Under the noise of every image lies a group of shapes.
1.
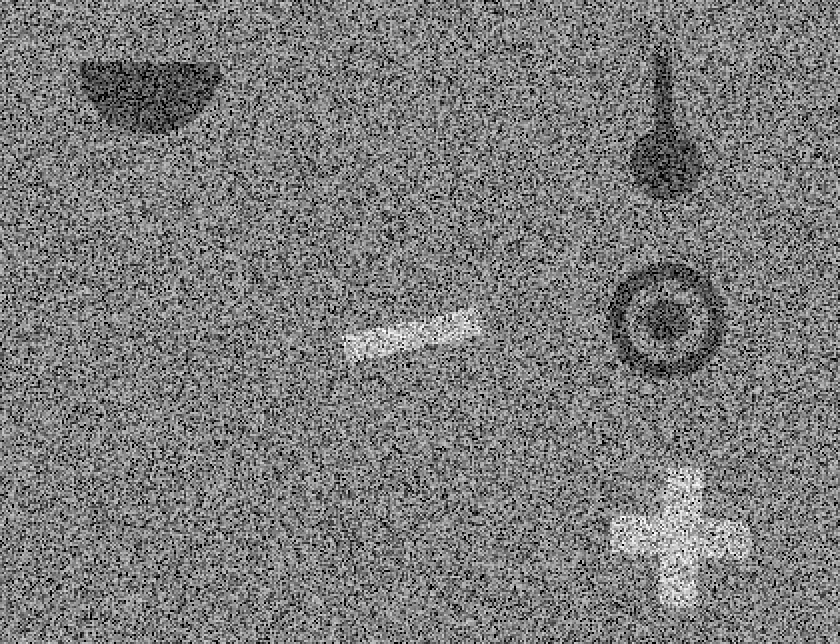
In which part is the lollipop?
top right
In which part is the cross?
bottom right
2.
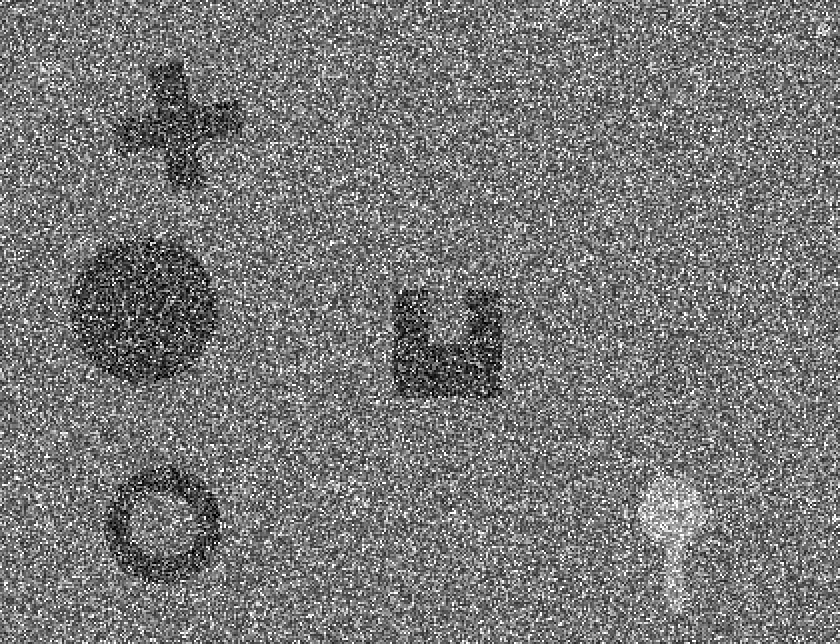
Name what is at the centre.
square with a notch
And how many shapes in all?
5
